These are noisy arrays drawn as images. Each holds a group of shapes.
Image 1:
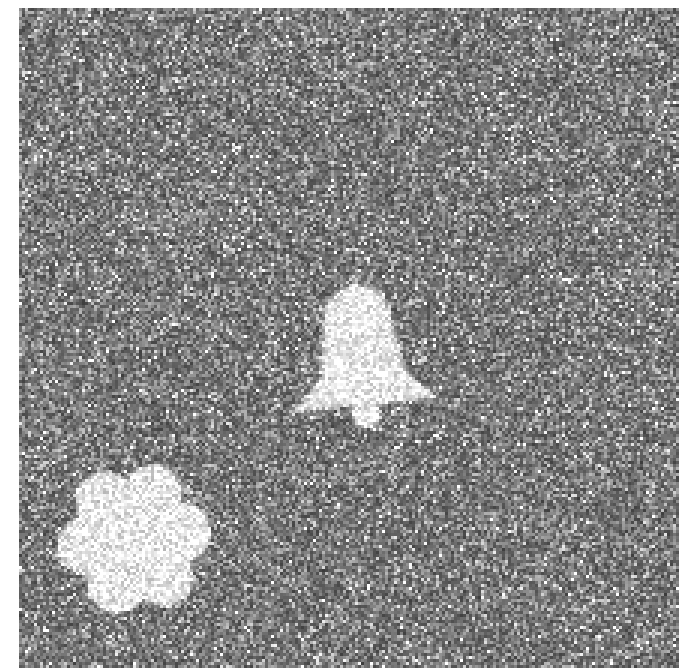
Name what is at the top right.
nothing
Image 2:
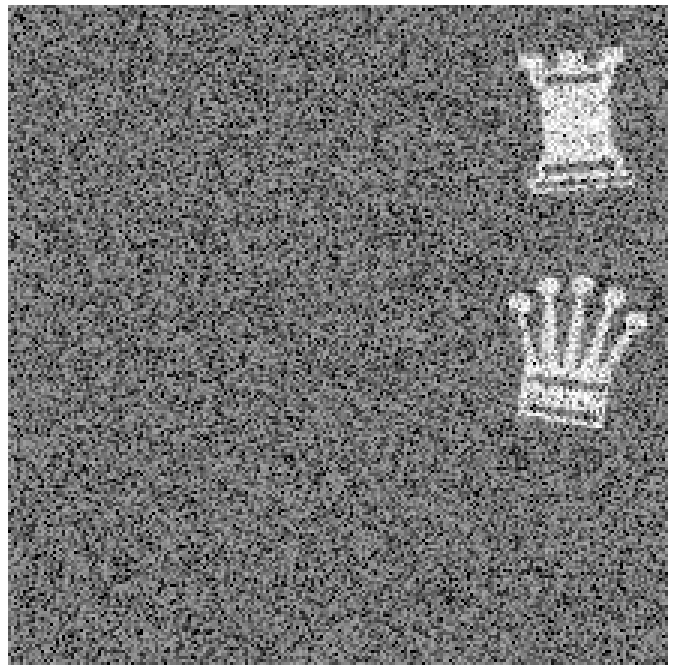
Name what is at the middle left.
nothing
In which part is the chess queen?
middle right
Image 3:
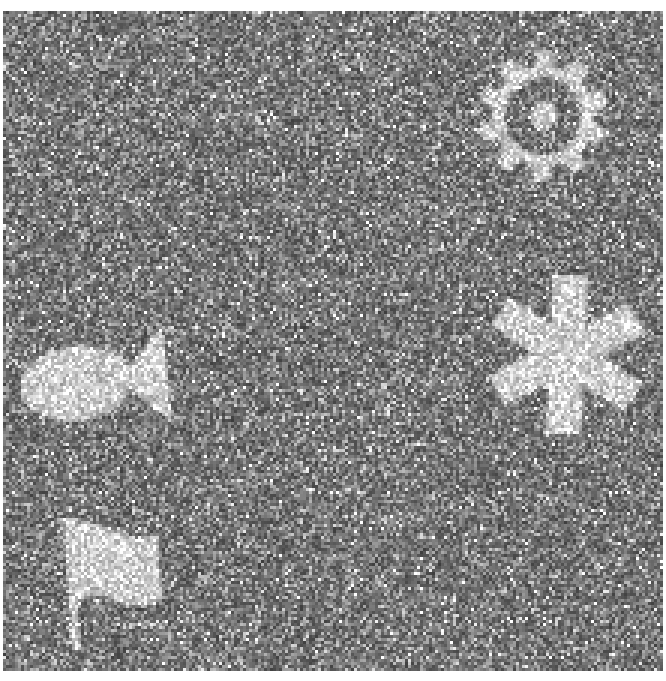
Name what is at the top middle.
nothing
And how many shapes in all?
4
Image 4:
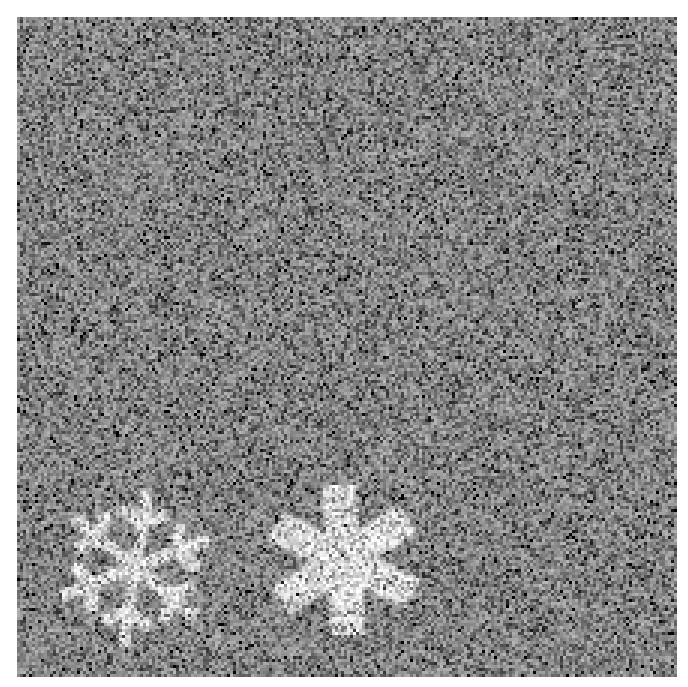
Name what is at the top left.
nothing
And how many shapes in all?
2
